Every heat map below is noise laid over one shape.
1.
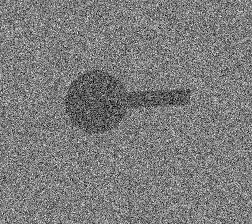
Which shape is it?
lollipop
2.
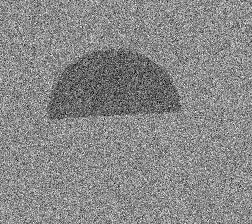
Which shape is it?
half disc
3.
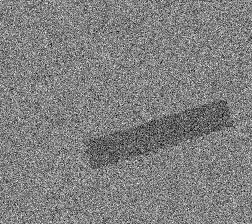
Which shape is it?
bar
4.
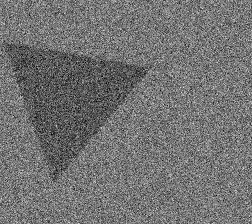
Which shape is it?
triangle
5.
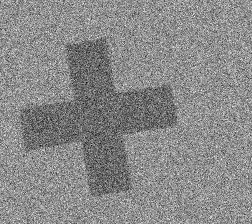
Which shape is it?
cross
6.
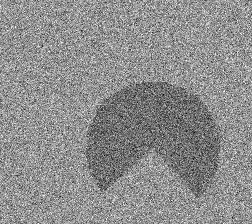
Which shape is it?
disc with a wedge cut out
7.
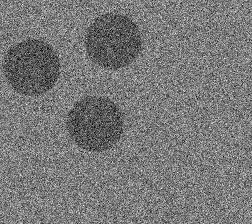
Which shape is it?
three dots
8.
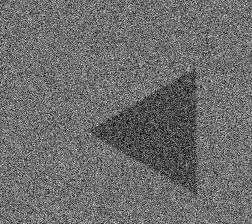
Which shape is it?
triangle
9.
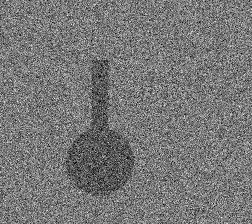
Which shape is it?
lollipop
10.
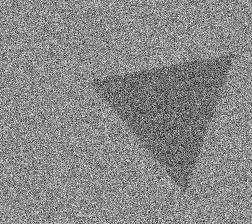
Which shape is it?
triangle
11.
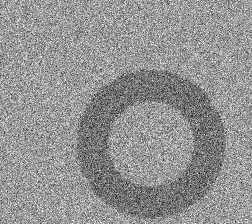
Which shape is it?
ring
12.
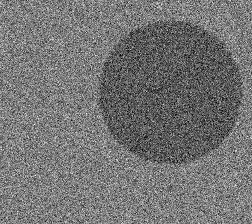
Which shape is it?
disc
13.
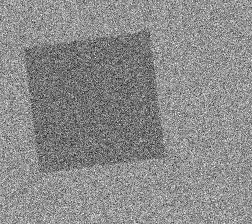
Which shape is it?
square
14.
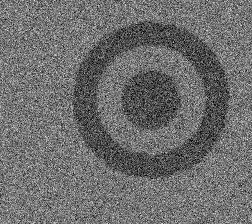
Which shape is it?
bullseye
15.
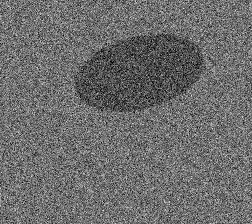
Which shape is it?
ellipse
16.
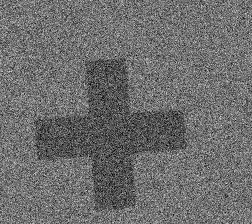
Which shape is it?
cross
